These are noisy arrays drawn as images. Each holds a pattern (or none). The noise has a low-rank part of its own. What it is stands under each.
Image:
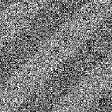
diagonal stripes
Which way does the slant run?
bottom left to top right
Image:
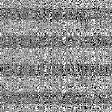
horizontal stripes
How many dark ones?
4
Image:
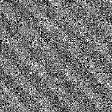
diagonal stripes
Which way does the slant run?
top left to bottom right
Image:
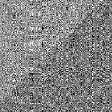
a sharp edge
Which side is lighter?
top left
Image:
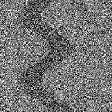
a wavy band
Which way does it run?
top to bottom
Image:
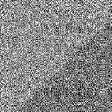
a sharp edge
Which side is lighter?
top left
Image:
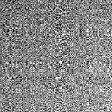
a smooth slope
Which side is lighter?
bottom right
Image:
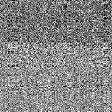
a sharp edge
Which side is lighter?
bottom
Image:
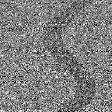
a wavy band
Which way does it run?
top to bottom
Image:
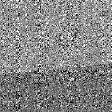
a sharp edge
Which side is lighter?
top
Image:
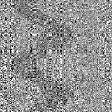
a wavy band
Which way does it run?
top to bottom
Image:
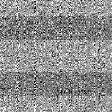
horizontal stripes
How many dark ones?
2
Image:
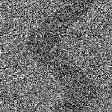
a wavy band
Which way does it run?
top to bottom
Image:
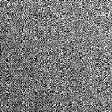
a smooth slope
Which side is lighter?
top right
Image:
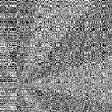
spokes from one point
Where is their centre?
bottom left
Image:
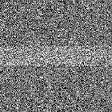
one horizontal stripe
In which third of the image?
middle
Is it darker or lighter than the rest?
lighter
